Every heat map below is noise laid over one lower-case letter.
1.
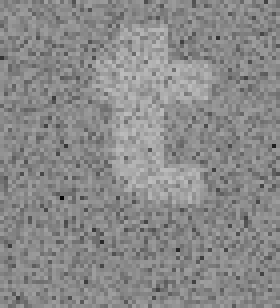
light t
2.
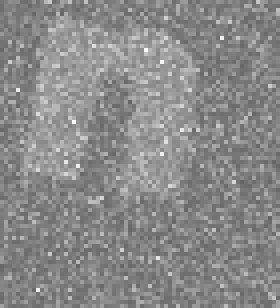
light n
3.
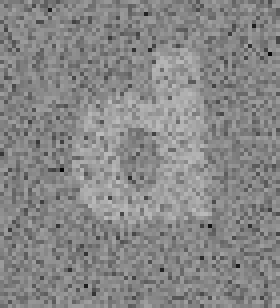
light d
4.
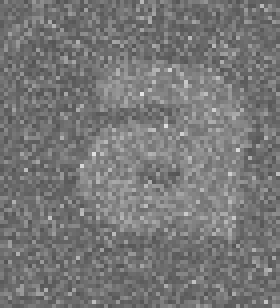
light a
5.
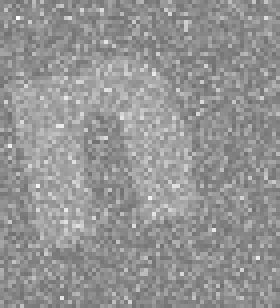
light n
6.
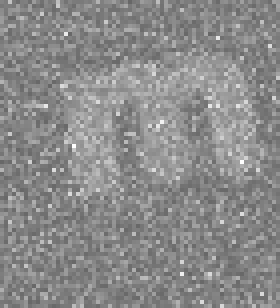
light m
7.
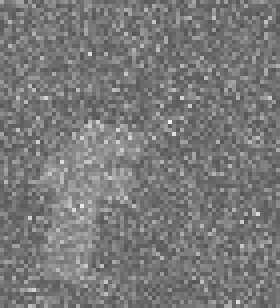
light f
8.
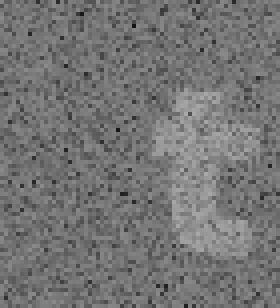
light t
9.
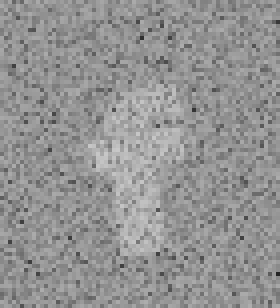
light f
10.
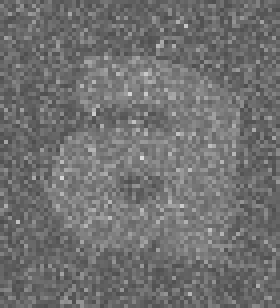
light a
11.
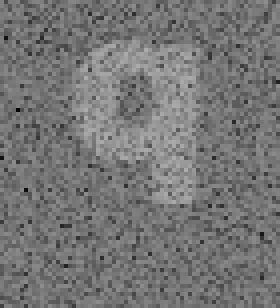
light q
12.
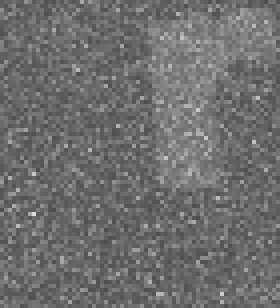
light r
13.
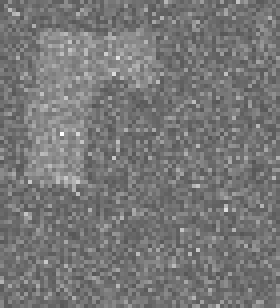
light r
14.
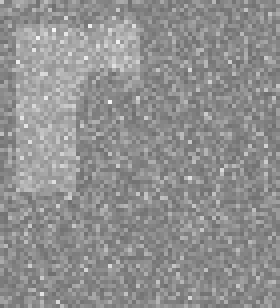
light r
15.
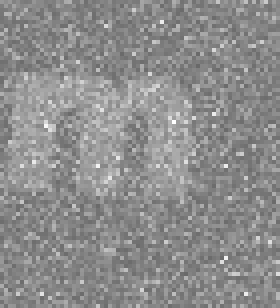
light m
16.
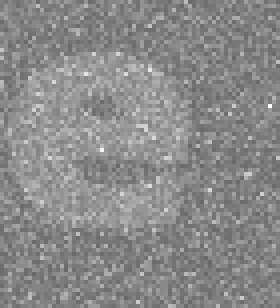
light e
